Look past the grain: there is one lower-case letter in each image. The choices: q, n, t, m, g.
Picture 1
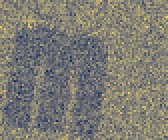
m
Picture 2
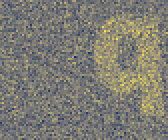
q
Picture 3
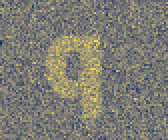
q
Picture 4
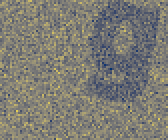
g
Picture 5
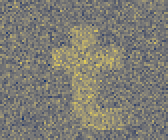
t
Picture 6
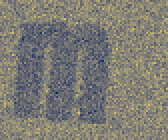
m
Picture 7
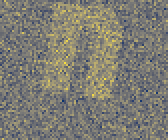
n
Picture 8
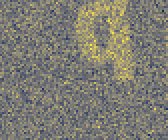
q
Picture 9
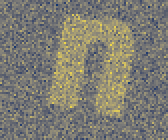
n
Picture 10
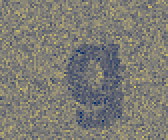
g
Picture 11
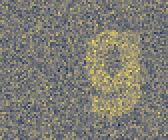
g
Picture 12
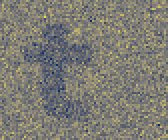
t
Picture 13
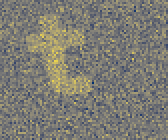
t
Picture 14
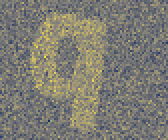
q
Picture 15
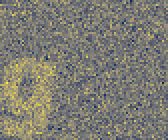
g
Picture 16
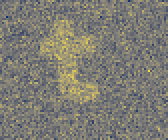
t
